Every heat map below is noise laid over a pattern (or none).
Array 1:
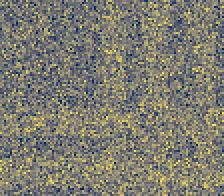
bands of rows crossing bands of columns
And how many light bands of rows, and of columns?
2 and 3
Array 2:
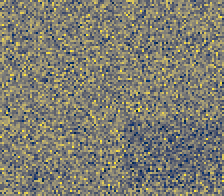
one block
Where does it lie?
bottom right
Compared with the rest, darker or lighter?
darker
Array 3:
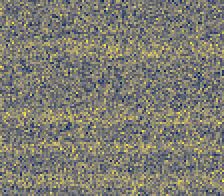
bands of rows
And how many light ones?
4
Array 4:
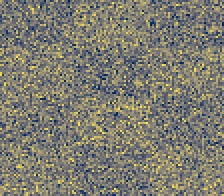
a checkerboard
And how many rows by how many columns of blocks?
4 by 3
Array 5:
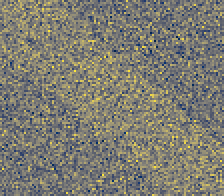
a diagonal band
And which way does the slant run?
top left to bottom right
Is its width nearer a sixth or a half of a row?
a half
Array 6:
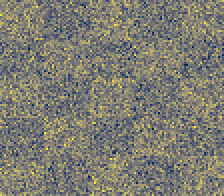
a checkerboard
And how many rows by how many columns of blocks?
5 by 5
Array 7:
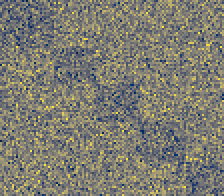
blocks along the diagonal
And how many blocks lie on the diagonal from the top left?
5
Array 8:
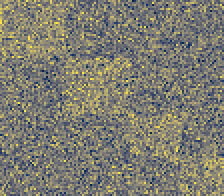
blocks along the diagonal
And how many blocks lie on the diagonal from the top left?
4
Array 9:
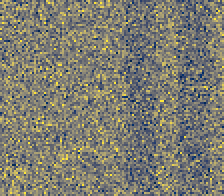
bands of columns
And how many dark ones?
2
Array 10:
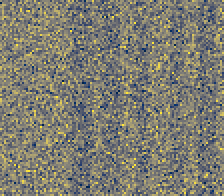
bands of columns
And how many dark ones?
5
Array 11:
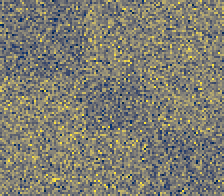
blocks along the diagonal
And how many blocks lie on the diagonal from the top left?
3
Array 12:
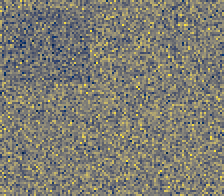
one block
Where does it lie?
top left
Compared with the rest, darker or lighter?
darker
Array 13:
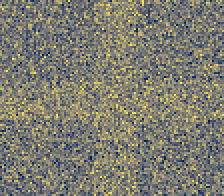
bands of rows crossing bands of columns
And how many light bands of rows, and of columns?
1 and 1
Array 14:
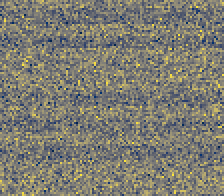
bands of rows
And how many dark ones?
5
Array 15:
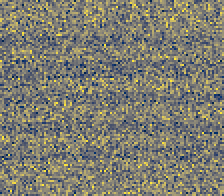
bands of rows
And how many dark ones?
5
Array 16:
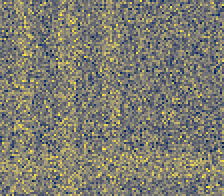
bands of rows crossing bands of columns
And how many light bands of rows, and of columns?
1 and 3
